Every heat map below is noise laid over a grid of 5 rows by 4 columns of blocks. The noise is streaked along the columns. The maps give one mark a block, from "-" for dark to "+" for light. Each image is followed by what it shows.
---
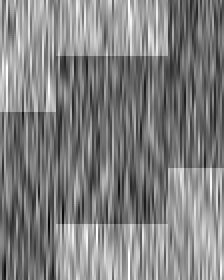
+ + + -
+ - - -
- - - -
- - - +
- + + +
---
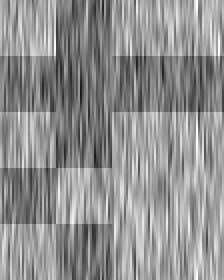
+ - + +
- - - -
+ - + +
- + + +
+ - + +
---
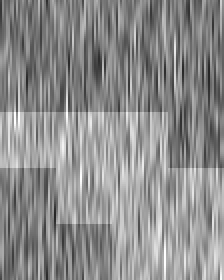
- - - -
- - - -
+ + + -
- + + +
- - + +
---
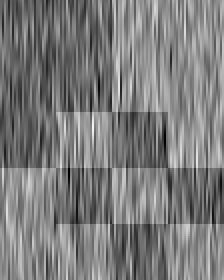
- - + +
- - + +
- + - +
+ - + -
+ + - +
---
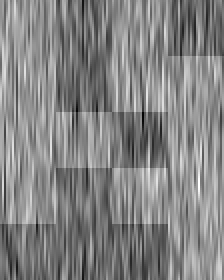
+ - + -
+ - + +
+ + - +
+ - + +
- - - +
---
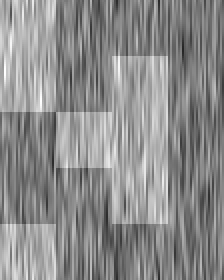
+ - - -
+ - + -
- + + -
- - + -
+ - - -
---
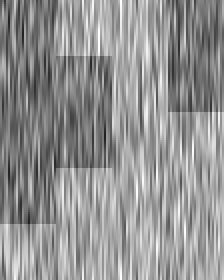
- + + -
- - + -
- - + +
- + + +
+ + + +
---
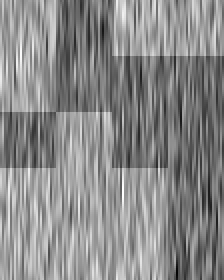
+ - + +
+ - - -
- + - -
+ + + -
+ + + -
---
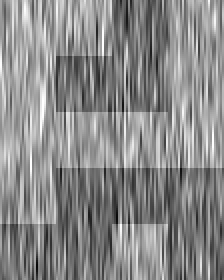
+ + - +
+ - - +
+ + + +
+ - - -
- - + -
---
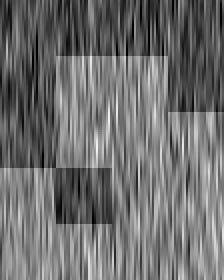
- - - -
- + + -
- + + +
+ - + +
+ + + +
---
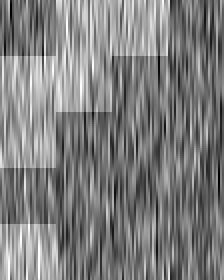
- + + -
+ + - -
+ - - -
- - - -
+ - - -
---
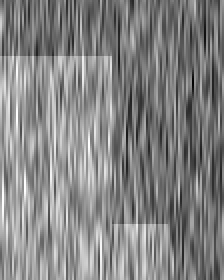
- - - -
+ + - -
+ + - -
+ + - -
+ + + -
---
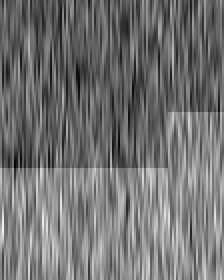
- - - -
- - - -
- - - +
+ + + +
+ + + +
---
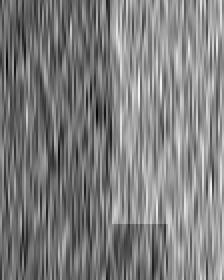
- - + +
- - + +
- - + +
- - + +
- - - +
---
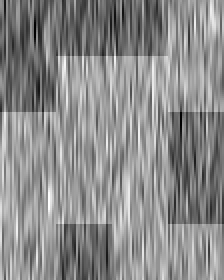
- - - +
- + + +
+ + + -
+ + + -
+ - + +
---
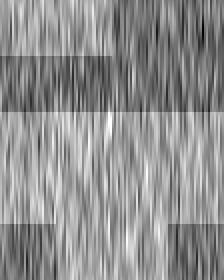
+ + - -
- - - -
+ + + +
+ + + +
- + + -
